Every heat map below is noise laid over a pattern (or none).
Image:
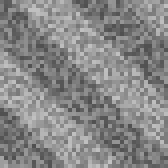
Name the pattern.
diagonal stripes
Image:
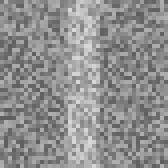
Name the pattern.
one vertical stripe
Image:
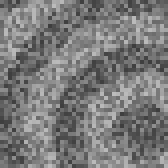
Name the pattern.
rings round one point
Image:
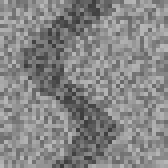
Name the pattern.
a wavy band
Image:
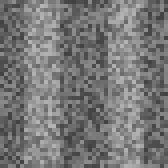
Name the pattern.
vertical stripes
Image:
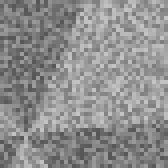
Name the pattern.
spokes from one point
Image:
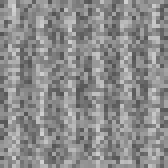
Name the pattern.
vertical stripes
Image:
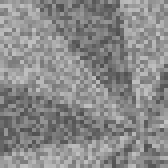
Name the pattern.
spokes from one point
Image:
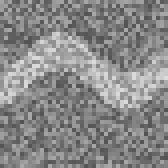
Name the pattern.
a wavy band
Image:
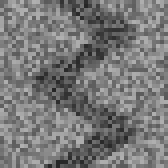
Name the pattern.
a wavy band
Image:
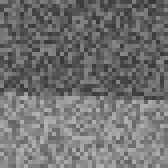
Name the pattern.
a sharp edge
